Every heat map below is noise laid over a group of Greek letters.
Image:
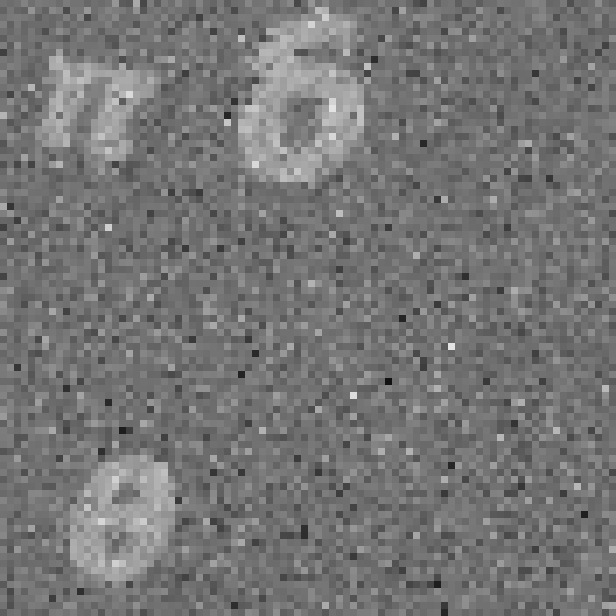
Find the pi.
top left
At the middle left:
nothing
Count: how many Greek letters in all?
3
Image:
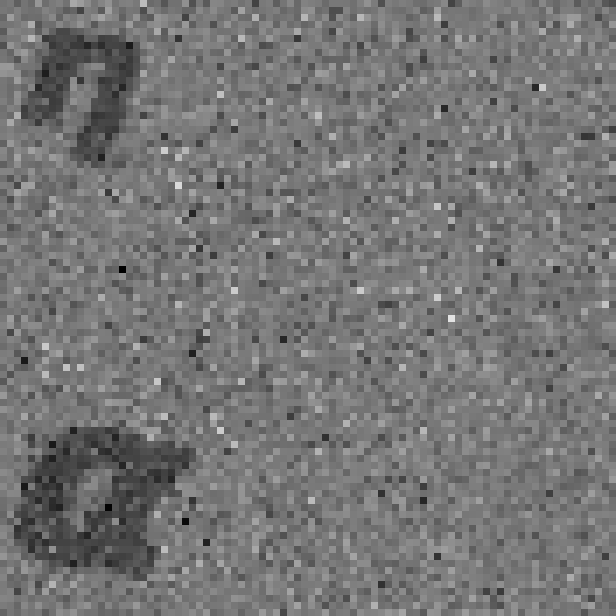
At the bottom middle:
nothing
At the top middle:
nothing
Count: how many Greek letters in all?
2
